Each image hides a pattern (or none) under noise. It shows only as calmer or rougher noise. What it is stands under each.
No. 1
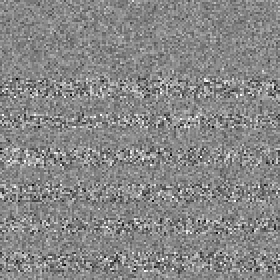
bands of rows
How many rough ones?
6
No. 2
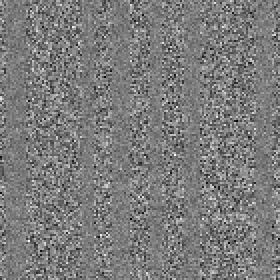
bands of columns
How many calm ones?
6
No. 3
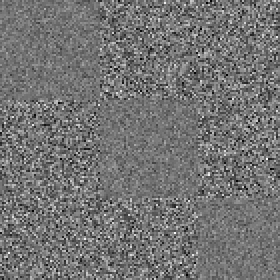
blocks along the diagonal
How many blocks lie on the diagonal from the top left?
3
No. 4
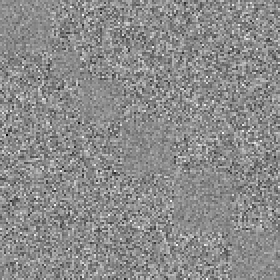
blocks along the diagonal
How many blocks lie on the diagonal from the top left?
6
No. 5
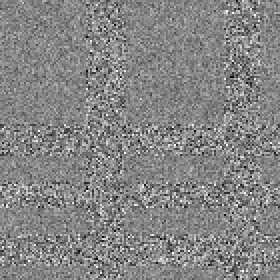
bands of rows crossing bands of columns
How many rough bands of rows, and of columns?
3 and 2
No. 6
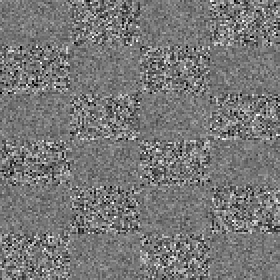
a checkerboard
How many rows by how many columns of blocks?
6 by 4
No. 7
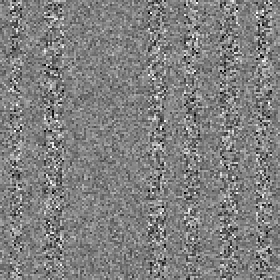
bands of columns
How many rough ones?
6
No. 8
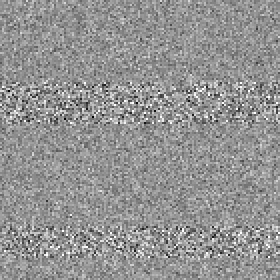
bands of rows
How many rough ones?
2
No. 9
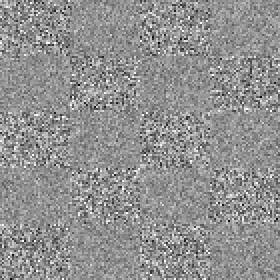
a checkerboard
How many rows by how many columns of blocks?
5 by 4
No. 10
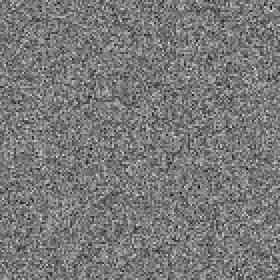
only noise
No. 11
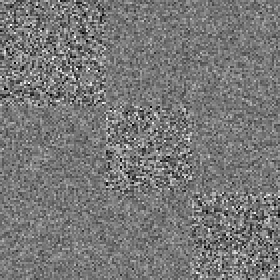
blocks along the diagonal
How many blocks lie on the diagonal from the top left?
3
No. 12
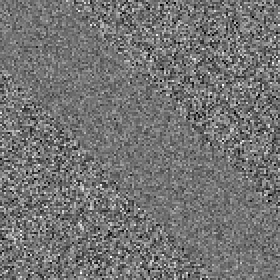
a diagonal band
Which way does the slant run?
top left to bottom right
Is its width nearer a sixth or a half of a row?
a half
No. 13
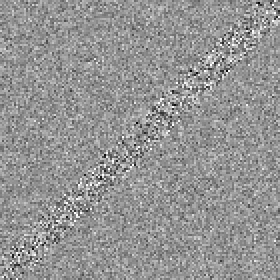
a diagonal band
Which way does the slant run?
bottom left to top right
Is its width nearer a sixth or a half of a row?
a sixth
